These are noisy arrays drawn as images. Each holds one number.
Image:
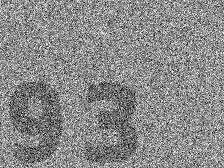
93
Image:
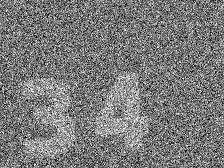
34
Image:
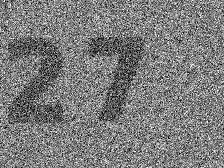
27
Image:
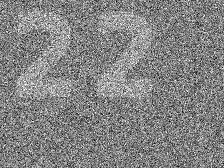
22
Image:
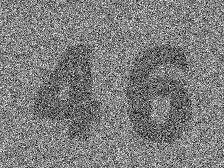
46
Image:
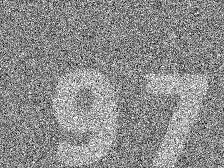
97
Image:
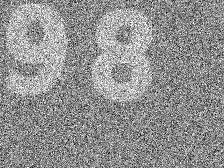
98
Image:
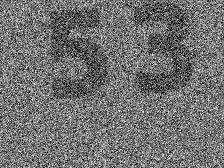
53
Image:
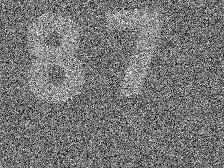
87
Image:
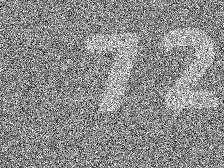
72
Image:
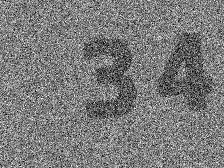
34
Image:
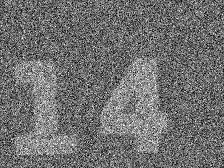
14
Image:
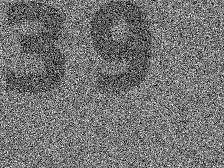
39
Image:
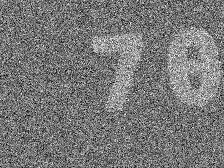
70
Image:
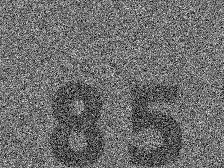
85
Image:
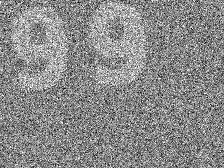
99
